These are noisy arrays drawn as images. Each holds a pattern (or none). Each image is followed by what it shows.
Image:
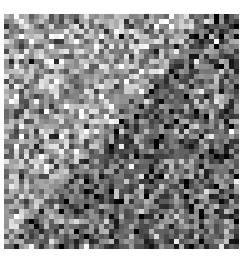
a sharp edge
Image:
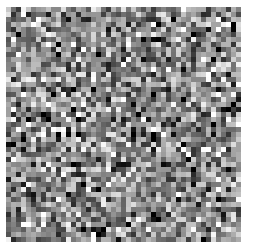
only noise
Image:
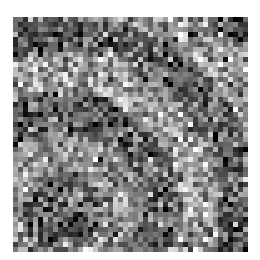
rings round one point
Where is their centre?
bottom left
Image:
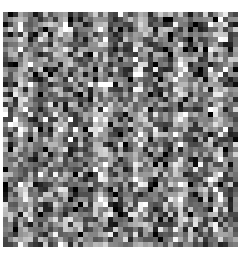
vertical stripes
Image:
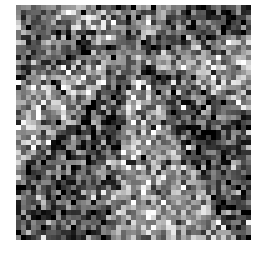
spokes from one point
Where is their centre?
top middle
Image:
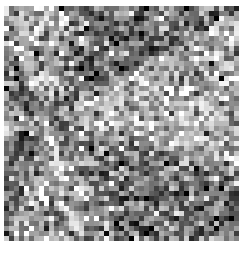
spokes from one point
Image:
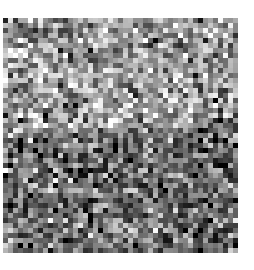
a sharp edge
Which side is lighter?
top
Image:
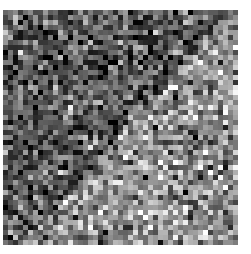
a sharp edge
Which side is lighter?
bottom right
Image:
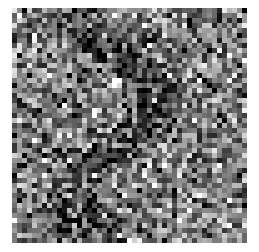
a wavy band
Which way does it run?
top to bottom
